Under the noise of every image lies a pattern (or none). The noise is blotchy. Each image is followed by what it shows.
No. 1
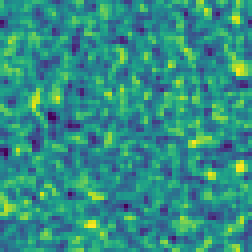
only noise
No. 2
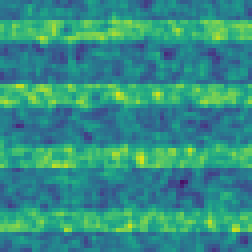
horizontal stripes
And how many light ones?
4
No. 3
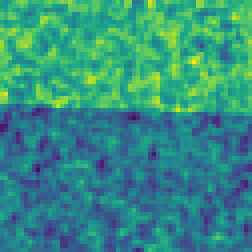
a sharp edge
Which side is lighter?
top
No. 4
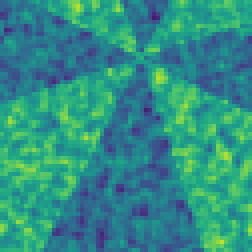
spokes from one point
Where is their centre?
top middle
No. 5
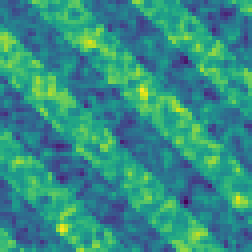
diagonal stripes
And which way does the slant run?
top left to bottom right
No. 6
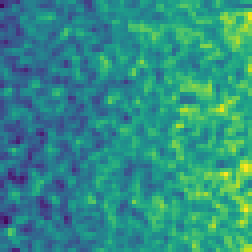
a smooth slope
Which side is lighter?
right
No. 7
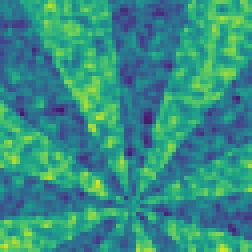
spokes from one point
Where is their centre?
bottom middle
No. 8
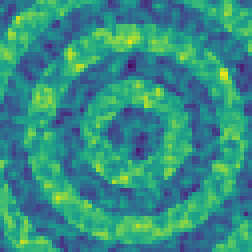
rings round one point
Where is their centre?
centre
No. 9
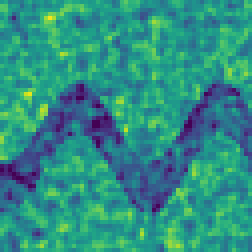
a wavy band
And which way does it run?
left to right
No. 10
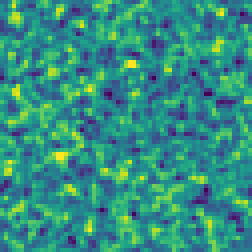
only noise
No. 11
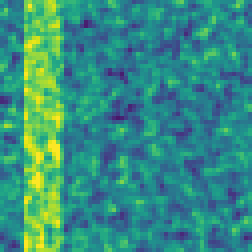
one vertical stripe
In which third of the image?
left
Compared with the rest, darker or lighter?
lighter
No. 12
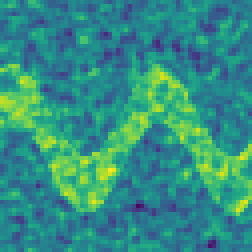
a wavy band
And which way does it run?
left to right
